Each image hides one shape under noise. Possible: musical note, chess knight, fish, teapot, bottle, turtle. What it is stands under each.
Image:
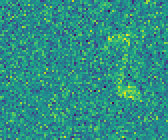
musical note
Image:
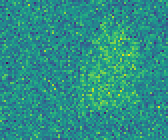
chess knight
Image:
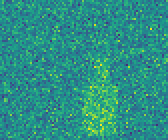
bottle
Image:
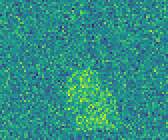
chess knight
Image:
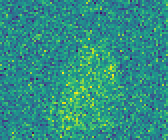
chess knight
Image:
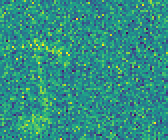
musical note
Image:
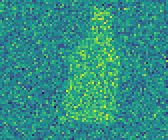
bottle
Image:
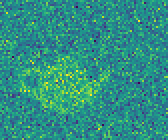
teapot
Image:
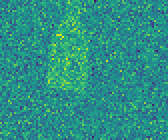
bottle
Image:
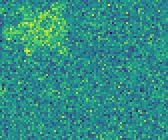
turtle
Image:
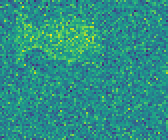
fish
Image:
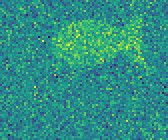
fish
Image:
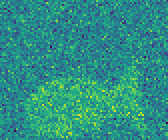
fish
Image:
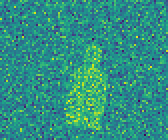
bottle
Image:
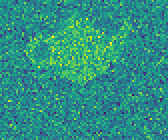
teapot
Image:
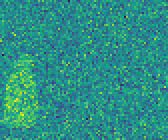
bottle
